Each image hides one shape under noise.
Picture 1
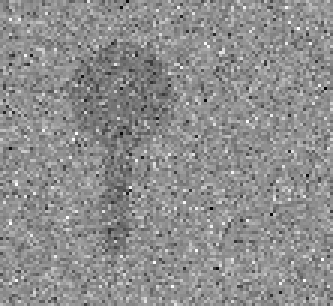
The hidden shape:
lollipop
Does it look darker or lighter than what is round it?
darker
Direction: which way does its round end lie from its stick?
up
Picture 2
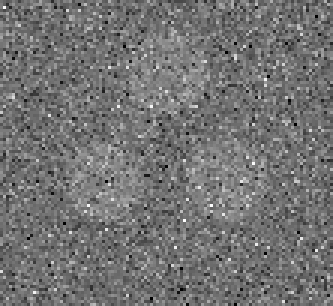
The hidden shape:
three dots
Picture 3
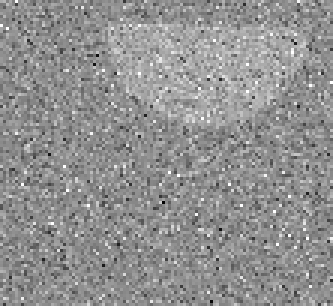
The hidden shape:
half disc
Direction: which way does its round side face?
down
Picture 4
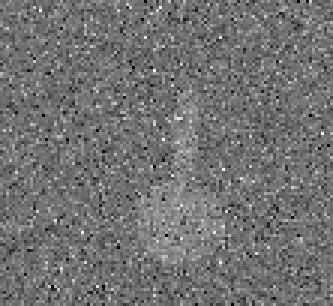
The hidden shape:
lollipop
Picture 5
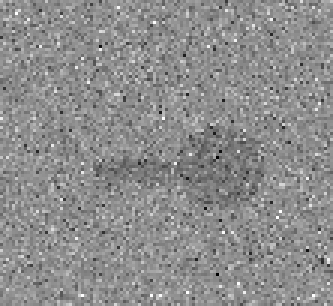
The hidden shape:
lollipop
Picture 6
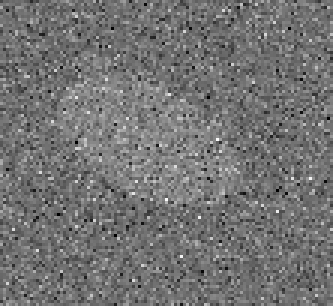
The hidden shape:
ellipse
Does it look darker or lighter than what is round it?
lighter
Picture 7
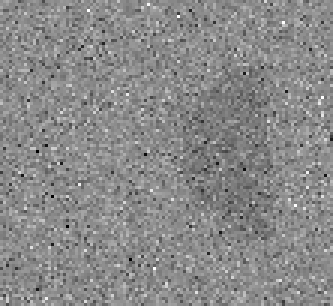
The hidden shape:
half disc
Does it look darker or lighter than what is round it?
darker
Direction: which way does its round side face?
left
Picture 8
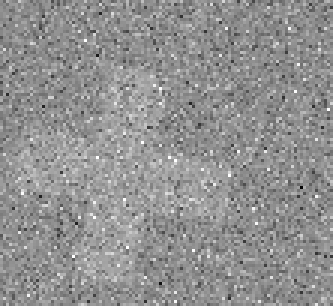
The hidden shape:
cross
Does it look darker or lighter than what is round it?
lighter
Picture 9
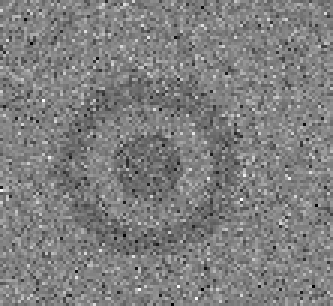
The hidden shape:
bullseye
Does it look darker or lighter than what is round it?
darker
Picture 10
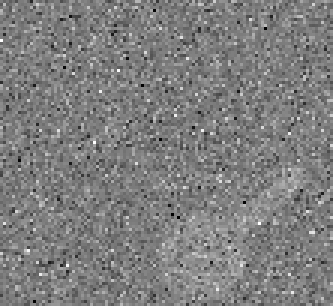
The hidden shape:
lollipop
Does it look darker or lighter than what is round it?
lighter
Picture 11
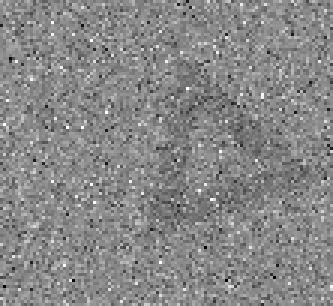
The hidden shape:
triangle frame
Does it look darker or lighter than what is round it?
darker
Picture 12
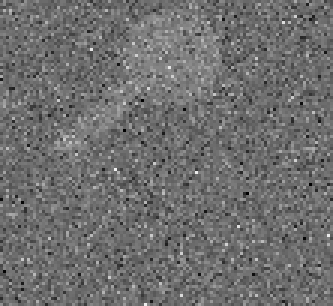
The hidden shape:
lollipop
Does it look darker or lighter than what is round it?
lighter
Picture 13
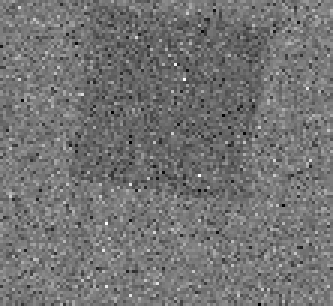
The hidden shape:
square
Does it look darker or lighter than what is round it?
darker
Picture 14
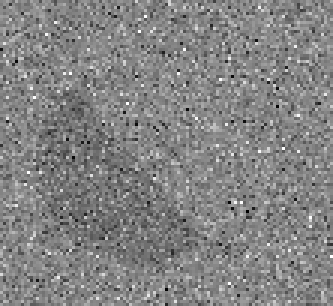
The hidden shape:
half disc
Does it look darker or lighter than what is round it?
darker
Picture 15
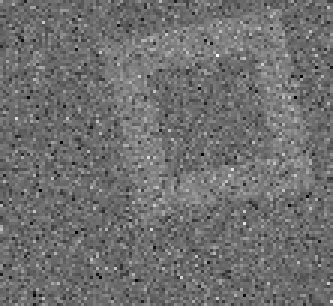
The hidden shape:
square frame
